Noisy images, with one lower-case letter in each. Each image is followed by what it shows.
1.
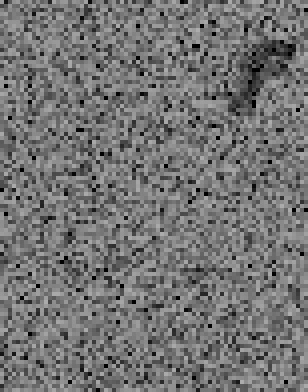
f
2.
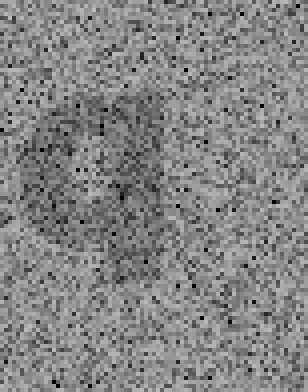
q
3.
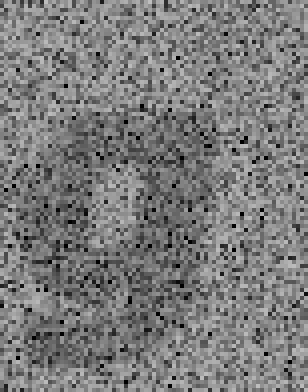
g
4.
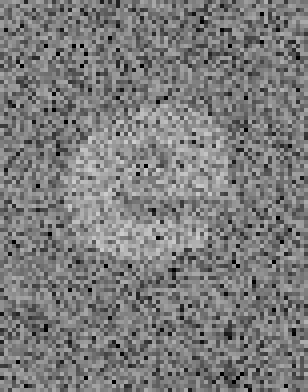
e
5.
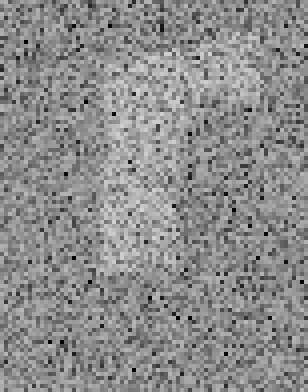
r
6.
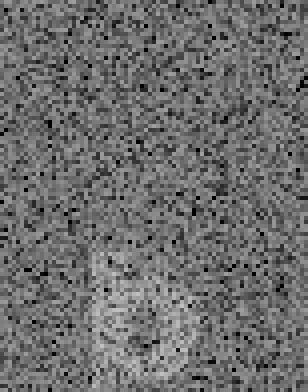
b
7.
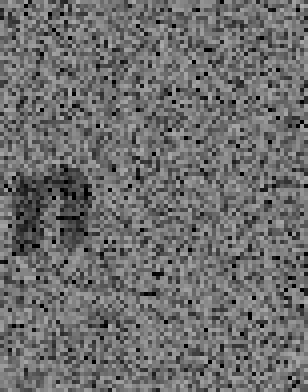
n
